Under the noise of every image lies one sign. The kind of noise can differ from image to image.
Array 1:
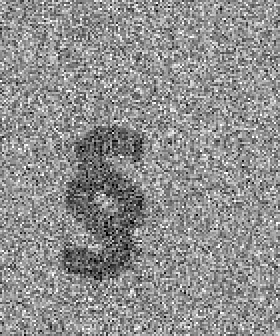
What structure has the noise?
low rank plus noise
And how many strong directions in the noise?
one
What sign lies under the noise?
section sign
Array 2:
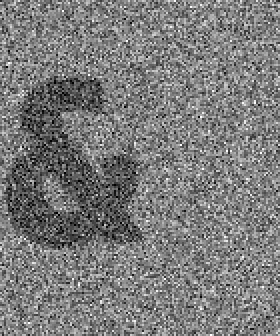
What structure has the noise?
independent entries
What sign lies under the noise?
ampersand
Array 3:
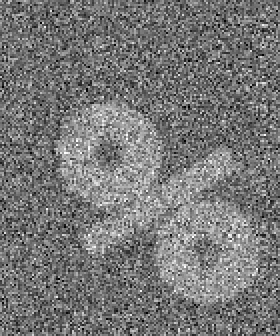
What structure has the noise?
low rank plus noise
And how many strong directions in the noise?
one
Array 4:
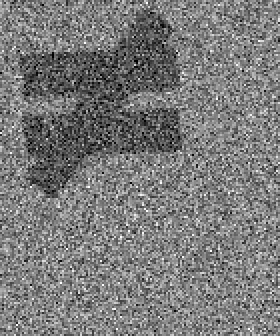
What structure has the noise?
independent entries
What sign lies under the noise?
not-equal sign
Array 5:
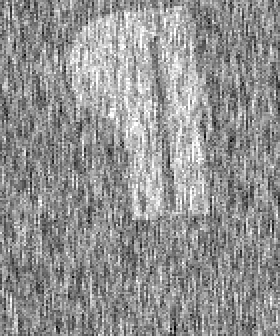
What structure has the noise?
streaked along the columns
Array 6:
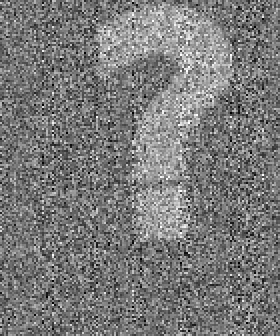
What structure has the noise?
columns of uneven size
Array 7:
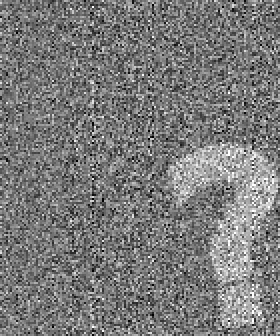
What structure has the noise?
columns of uneven size
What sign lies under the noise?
question mark
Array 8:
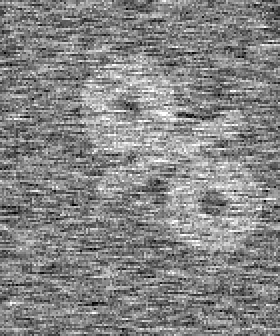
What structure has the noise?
streaked along the rows
